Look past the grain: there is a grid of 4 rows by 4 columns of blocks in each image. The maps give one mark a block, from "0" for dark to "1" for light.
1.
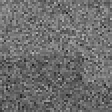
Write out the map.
1 1 1 1
1 1 1 1
0 0 0 1
0 0 0 0
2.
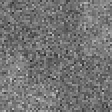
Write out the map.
0 0 0 1
0 0 0 1
1 0 0 0
1 1 0 0
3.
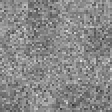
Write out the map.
1 0 1 1
1 0 1 0
1 1 1 1
0 1 0 0
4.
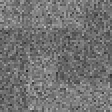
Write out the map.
1 1 1 0
0 0 0 0
0 1 0 0
0 1 1 1
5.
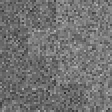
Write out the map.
0 0 1 1
0 1 1 1
0 0 1 1
0 0 0 1
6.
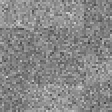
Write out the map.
1 1 1 0
0 0 0 0
0 0 0 1
0 1 1 0
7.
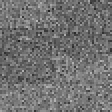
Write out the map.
1 1 0 0
0 0 0 0
0 0 1 1
1 1 1 1
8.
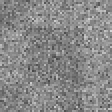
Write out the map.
0 1 1 1
1 0 0 1
1 0 0 1
0 1 0 1
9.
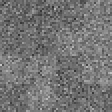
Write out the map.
0 0 0 1
0 0 1 1
1 1 0 1
0 1 0 0
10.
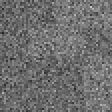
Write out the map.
0 0 1 1
0 1 1 0
0 0 0 1
0 0 0 1
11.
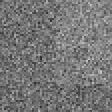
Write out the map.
0 0 1 1
0 0 1 1
0 0 1 1
0 0 0 0
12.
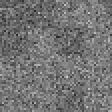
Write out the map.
0 0 1 1
0 1 0 1
1 1 1 1
1 1 0 1
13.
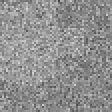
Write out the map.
1 1 0 0
1 1 1 0
1 1 0 0
0 0 0 0
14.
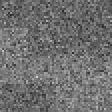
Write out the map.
0 0 0 0
1 0 0 0
1 1 1 1
0 0 1 1
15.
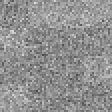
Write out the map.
0 1 1 1
1 0 0 0
0 0 0 1
1 0 0 0
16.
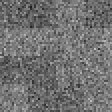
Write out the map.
0 0 1 0
1 1 1 1
0 0 1 1
1 0 0 1
